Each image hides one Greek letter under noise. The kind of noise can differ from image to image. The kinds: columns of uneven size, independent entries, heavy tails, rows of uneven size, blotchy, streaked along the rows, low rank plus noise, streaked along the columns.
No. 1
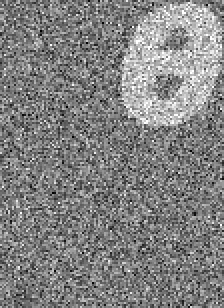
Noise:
independent entries
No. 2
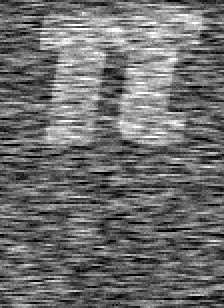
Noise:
streaked along the rows
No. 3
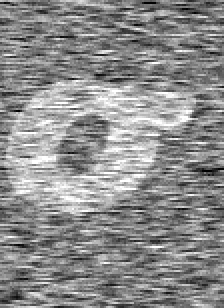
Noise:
streaked along the rows
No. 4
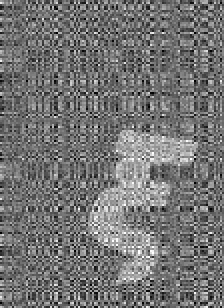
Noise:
low rank plus noise
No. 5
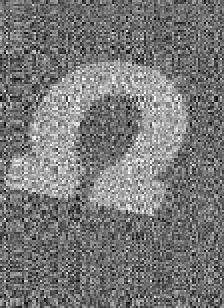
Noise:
low rank plus noise
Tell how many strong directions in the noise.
three or four
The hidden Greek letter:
omega
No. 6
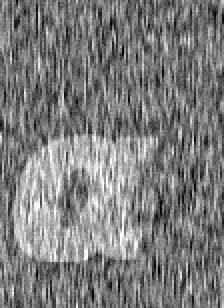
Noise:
streaked along the columns
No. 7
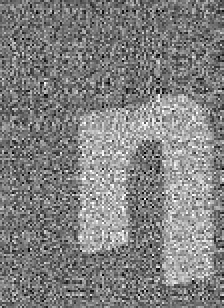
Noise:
low rank plus noise
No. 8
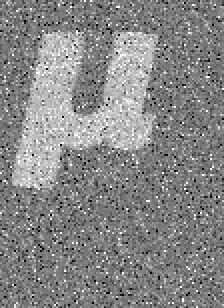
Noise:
heavy tails
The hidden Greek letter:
mu
